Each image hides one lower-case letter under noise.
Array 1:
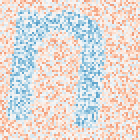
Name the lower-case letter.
n
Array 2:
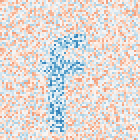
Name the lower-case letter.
f
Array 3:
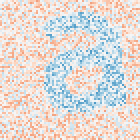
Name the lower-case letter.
a
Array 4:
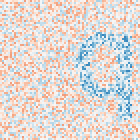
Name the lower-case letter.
q
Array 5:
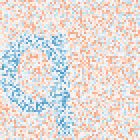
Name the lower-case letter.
q
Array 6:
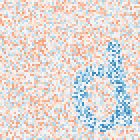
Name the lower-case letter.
d
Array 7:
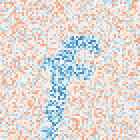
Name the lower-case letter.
f
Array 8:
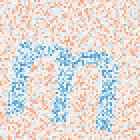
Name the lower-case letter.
m
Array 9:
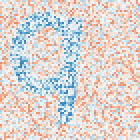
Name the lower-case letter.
q
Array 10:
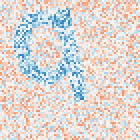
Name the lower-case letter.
q
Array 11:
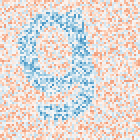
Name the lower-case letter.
g
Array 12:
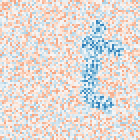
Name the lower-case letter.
t
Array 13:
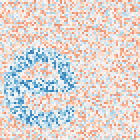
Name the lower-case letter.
e
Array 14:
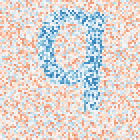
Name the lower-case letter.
q
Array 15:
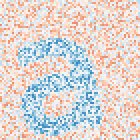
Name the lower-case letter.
a
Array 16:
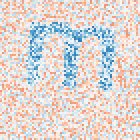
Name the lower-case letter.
m
